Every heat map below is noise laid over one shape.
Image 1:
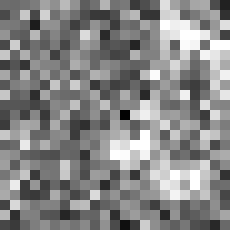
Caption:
light pair of musical notes
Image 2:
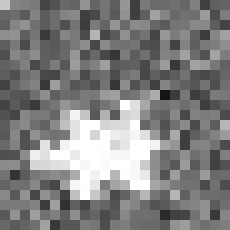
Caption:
light turtle
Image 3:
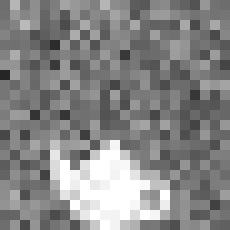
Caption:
light teapot
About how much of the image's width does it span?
half
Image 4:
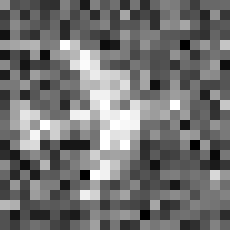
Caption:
light airplane
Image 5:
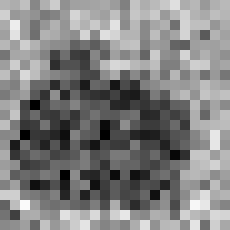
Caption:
dark apple
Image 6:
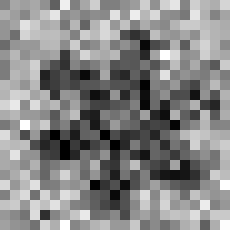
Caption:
dark asterisk
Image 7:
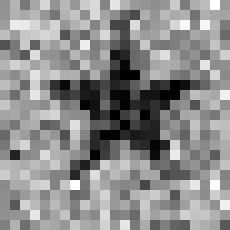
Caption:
dark star
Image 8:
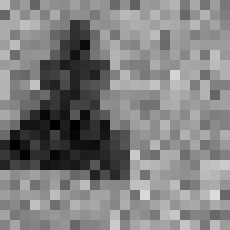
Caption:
dark chess pawn
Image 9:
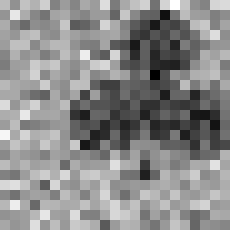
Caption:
dark club
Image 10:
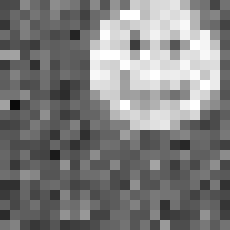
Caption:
light smiling face
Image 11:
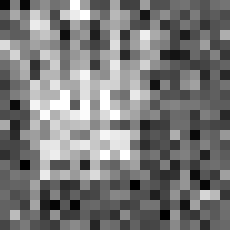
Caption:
light chess queen
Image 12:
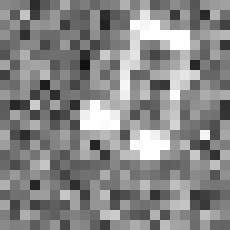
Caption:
light pair of musical notes
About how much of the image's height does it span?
two thirds
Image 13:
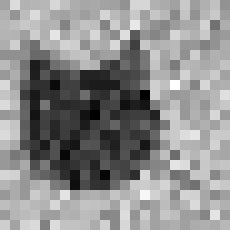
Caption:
dark cat's head
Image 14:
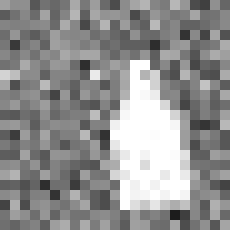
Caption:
light bottle
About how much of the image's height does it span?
two thirds
